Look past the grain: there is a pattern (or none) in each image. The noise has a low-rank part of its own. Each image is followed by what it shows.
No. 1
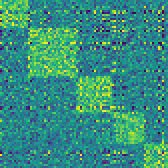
blocks along the diagonal
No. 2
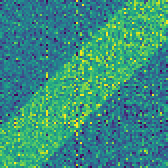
a diagonal band
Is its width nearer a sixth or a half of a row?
a half
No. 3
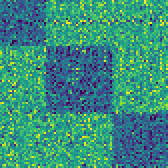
blocks along the diagonal
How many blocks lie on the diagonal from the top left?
3
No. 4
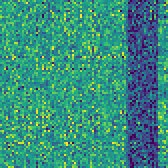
one band of columns
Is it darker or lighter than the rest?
darker
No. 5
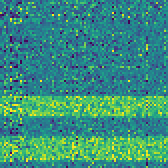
bands of rows
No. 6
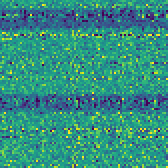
bands of rows
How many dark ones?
2
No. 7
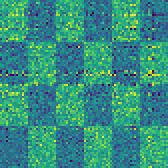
a checkerboard
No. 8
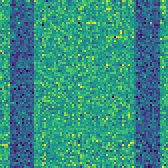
bands of columns
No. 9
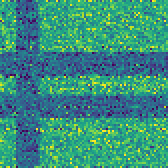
bands of rows crossing bands of columns
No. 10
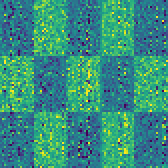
a checkerboard
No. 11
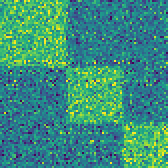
blocks along the diagonal
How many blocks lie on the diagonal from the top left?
3
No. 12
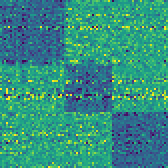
blocks along the diagonal
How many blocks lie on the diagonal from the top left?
3
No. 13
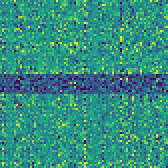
one band of rows
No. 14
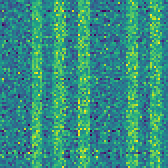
bands of columns
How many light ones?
5
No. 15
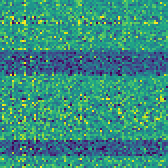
bands of rows
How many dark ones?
2
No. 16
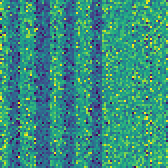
bands of columns
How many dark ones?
4
